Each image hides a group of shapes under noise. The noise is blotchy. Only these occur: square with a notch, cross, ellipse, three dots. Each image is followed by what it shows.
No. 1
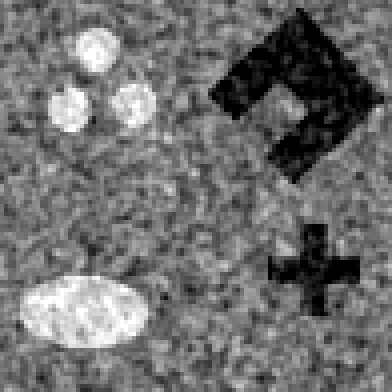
top left: light three dots; top right: dark square with a notch; bottom left: light ellipse; bottom right: dark cross
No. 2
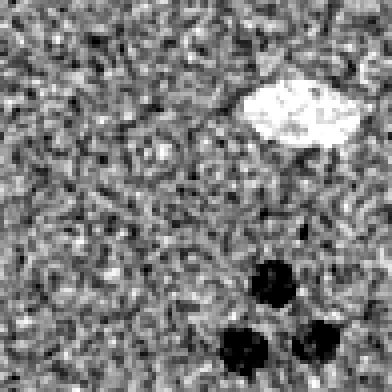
top right: light ellipse; bottom right: dark three dots
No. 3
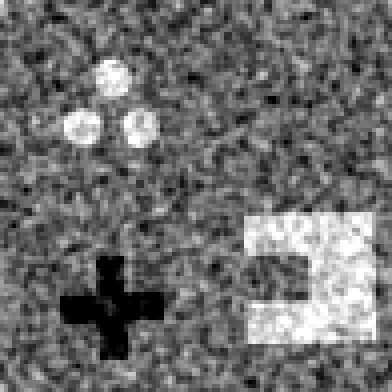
top left: light three dots; bottom left: dark cross; bottom right: light square with a notch
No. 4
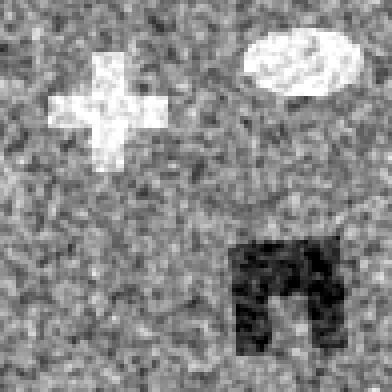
top left: light cross; top right: light ellipse; bottom right: dark square with a notch
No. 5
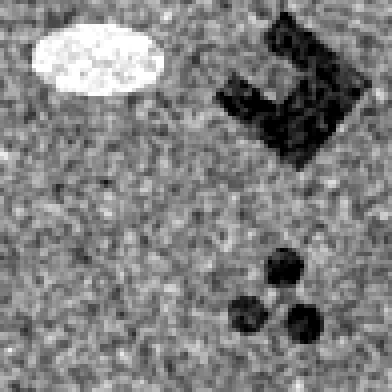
top left: light ellipse; top right: dark square with a notch; bottom right: dark three dots
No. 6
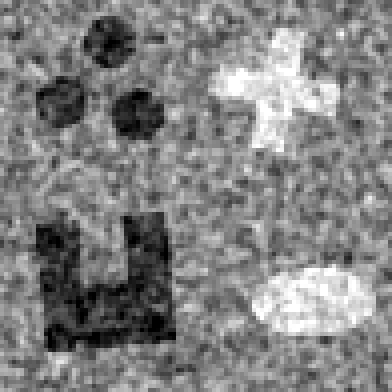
top left: dark three dots; top right: light cross; bottom left: dark square with a notch; bottom right: light ellipse
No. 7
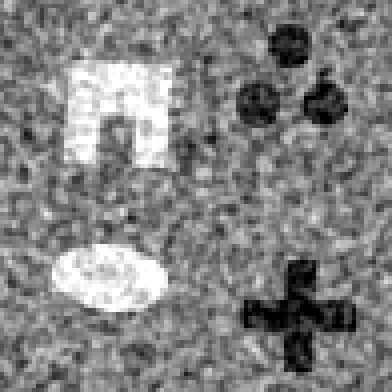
top left: light square with a notch; top right: dark three dots; bottom left: light ellipse; bottom right: dark cross
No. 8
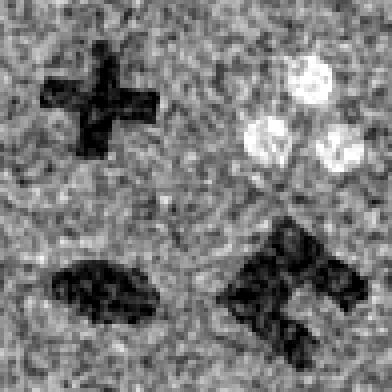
top left: dark cross; top right: light three dots; bottom left: dark ellipse; bottom right: dark square with a notch
